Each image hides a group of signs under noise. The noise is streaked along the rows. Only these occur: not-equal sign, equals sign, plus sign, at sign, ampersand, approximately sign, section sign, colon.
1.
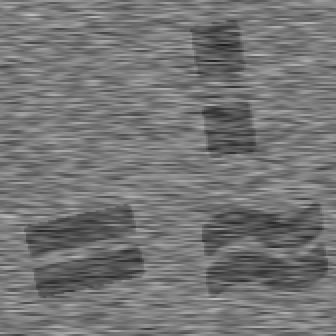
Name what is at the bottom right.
approximately sign
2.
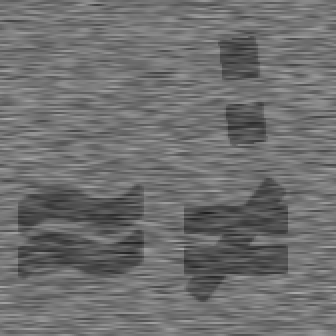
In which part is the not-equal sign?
bottom right
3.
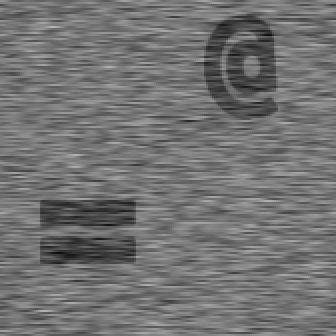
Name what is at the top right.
at sign
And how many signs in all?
2
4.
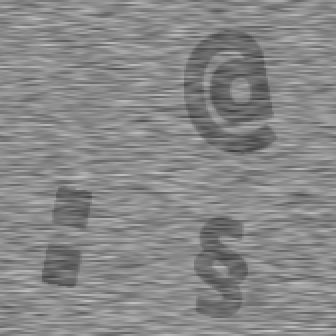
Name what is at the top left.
nothing
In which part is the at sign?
top right
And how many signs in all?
3
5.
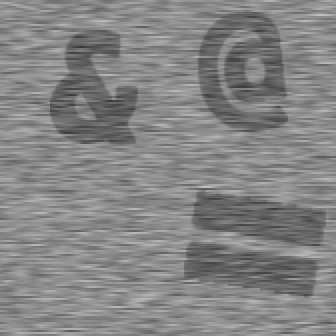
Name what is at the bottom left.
nothing
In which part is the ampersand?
top left
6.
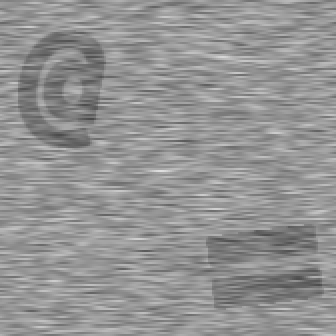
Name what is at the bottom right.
equals sign
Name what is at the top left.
at sign
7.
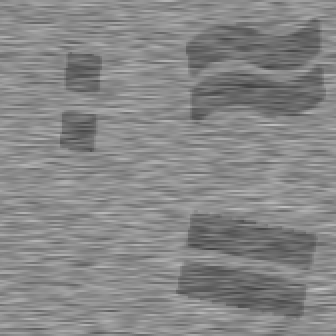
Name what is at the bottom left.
nothing
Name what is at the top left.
colon
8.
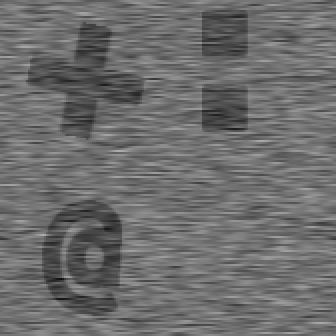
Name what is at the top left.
plus sign
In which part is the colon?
top right
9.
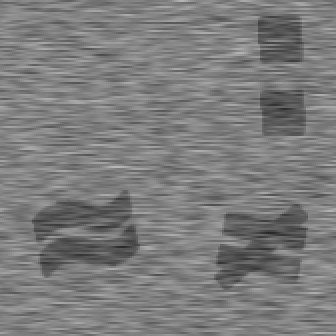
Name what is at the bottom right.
not-equal sign
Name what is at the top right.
colon
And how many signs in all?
3
